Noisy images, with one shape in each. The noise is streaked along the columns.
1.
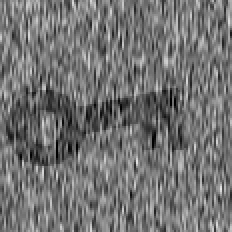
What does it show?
dark key
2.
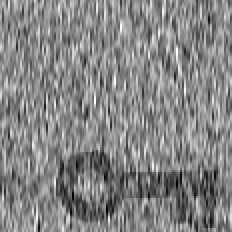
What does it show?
dark key
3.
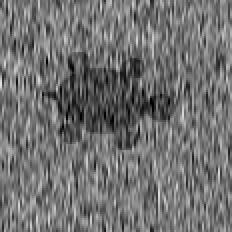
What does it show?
dark turtle
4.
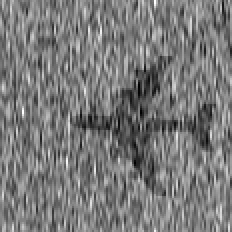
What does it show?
dark airplane
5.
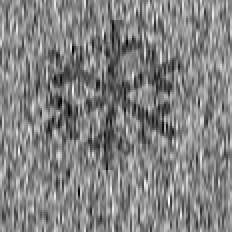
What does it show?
dark snowflake
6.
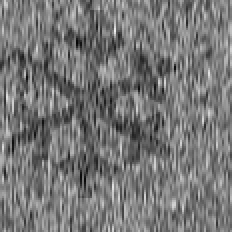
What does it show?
dark snowflake
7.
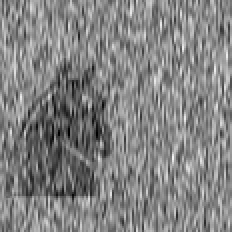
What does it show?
dark chess knight
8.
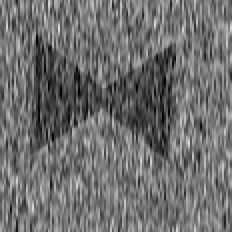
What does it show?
dark bow tie
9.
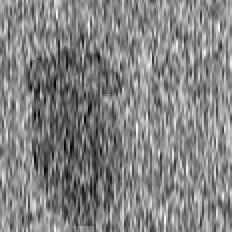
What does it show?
dark footprint
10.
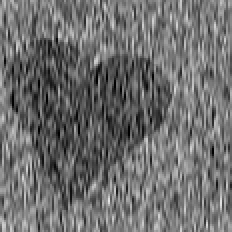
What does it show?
dark heart
